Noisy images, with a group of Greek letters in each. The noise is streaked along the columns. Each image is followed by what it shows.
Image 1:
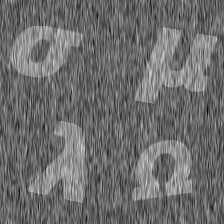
top left: sigma; top right: mu; bottom left: lambda; bottom right: omega
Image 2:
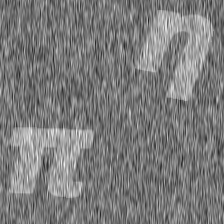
top right: eta; bottom left: pi
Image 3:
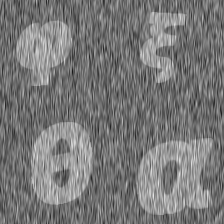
top left: phi; top right: xi; bottom left: theta; bottom right: alpha
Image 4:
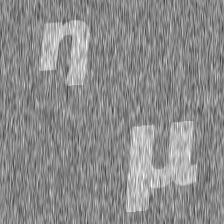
top left: eta; bottom right: mu
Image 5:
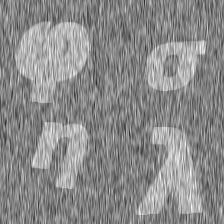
top left: phi; top right: sigma; bottom left: eta; bottom right: lambda
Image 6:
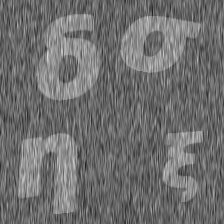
top left: delta; top right: sigma; bottom left: eta; bottom right: xi
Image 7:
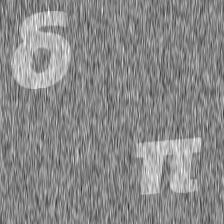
top left: delta; bottom right: pi
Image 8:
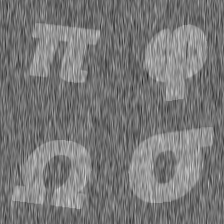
top left: pi; top right: phi; bottom left: omega; bottom right: sigma
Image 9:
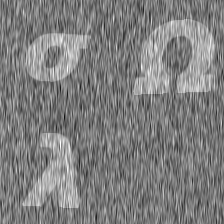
top left: sigma; top right: omega; bottom left: lambda
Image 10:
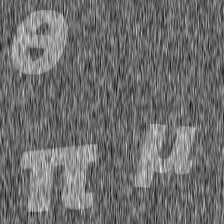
top left: theta; bottom left: pi; bottom right: mu
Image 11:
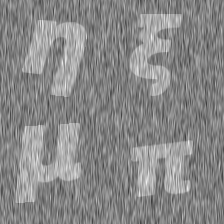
top left: eta; top right: xi; bottom left: mu; bottom right: pi
